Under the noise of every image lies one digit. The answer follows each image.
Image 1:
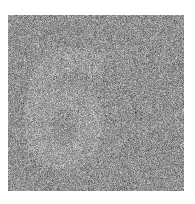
6
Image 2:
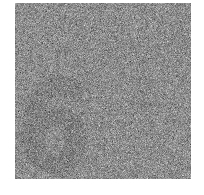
6
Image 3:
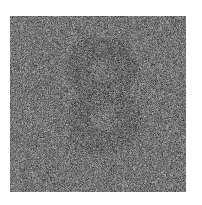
8
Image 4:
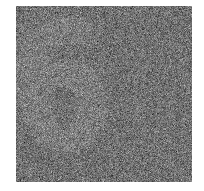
6
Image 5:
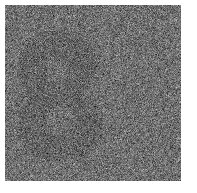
8
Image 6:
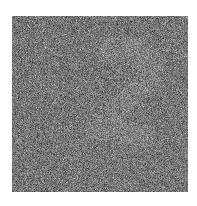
2
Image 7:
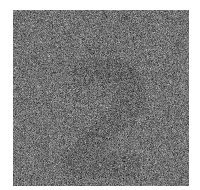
2
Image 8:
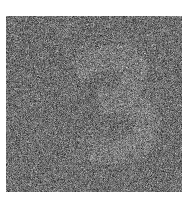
3
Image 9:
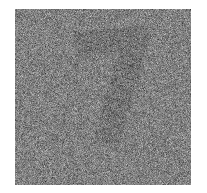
7
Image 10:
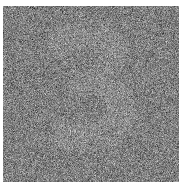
3
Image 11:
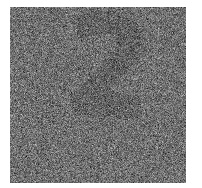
2
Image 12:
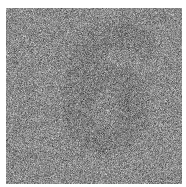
6
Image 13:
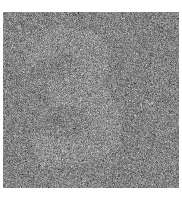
3
